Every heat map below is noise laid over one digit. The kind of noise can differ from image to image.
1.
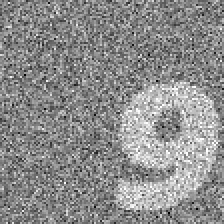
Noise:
independent entries
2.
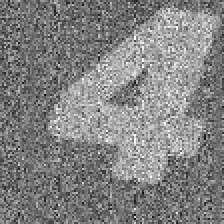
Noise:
columns of uneven size
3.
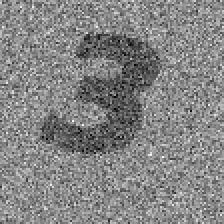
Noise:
independent entries
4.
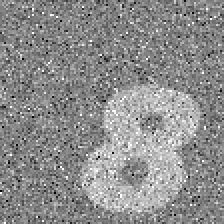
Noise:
heavy tails
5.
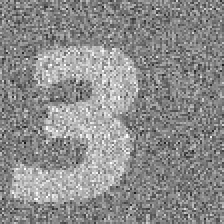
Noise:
low rank plus noise
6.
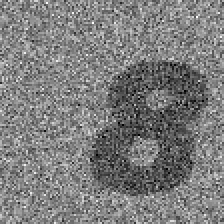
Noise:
independent entries
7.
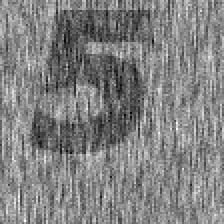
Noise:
streaked along the columns
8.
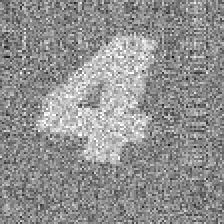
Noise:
low rank plus noise
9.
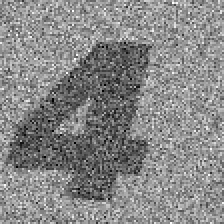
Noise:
independent entries
